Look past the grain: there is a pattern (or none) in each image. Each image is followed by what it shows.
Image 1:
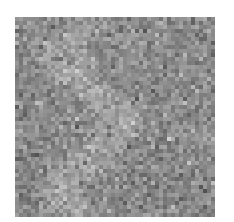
a wavy band
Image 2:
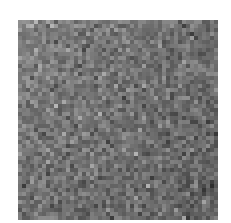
a smooth slope
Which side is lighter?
top left
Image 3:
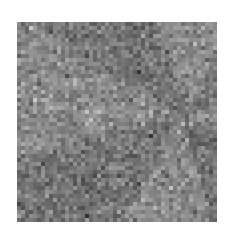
spokes from one point
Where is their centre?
middle right
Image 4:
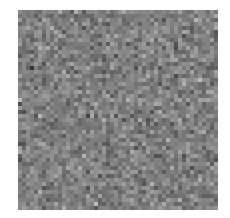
only noise
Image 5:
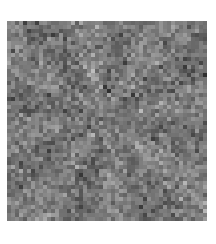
spokes from one point
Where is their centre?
centre
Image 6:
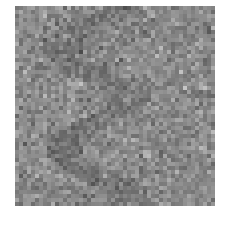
a wavy band
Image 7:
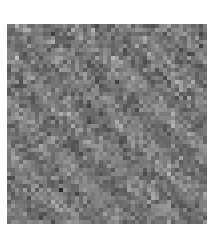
diagonal stripes
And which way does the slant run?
top left to bottom right
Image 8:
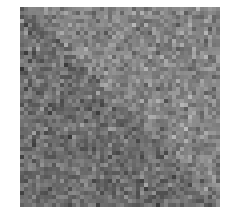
a sharp edge
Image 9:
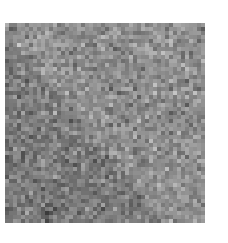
a sharp edge
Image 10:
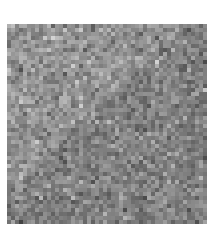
a sharp edge
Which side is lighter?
top left
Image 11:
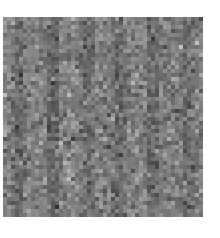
vertical stripes
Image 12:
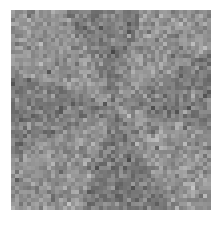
spokes from one point
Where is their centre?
centre
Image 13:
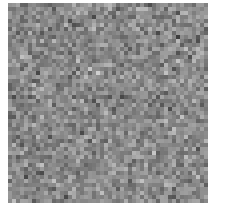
only noise
